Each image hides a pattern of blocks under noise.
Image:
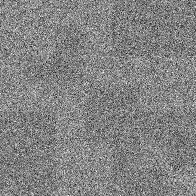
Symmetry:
mirrored about the diagonal from the top left
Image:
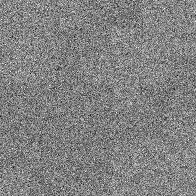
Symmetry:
mirrored about the diagonal from the bottom left
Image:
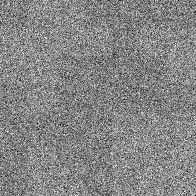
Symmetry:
mirrored about the diagonal from the top left
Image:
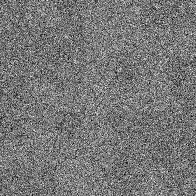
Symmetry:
the same after a half turn
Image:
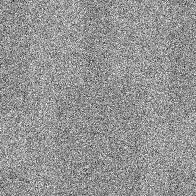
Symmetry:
left and right mirror each other
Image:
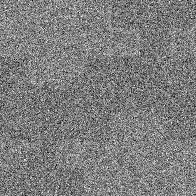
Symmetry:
the same after a half turn
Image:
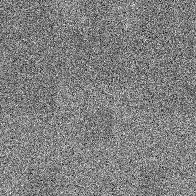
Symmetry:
left and right mirror each other
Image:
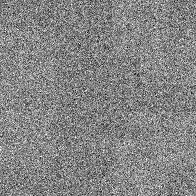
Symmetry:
top and bottom mirror each other
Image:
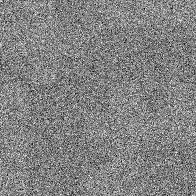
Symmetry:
mirrored about the diagonal from the top left
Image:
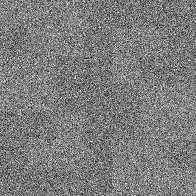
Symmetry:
the same after a half turn
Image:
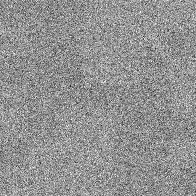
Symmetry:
the same after a half turn
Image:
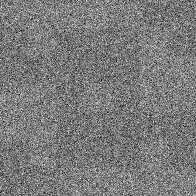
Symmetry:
the same after a half turn
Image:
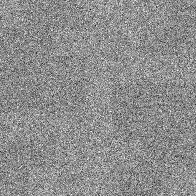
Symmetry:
the same after a half turn
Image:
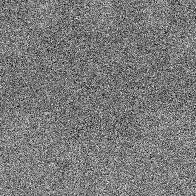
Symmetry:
left and right mirror each other
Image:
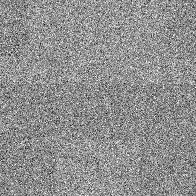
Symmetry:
left and right mirror each other
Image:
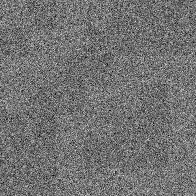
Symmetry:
mirrored about the diagonal from the top left
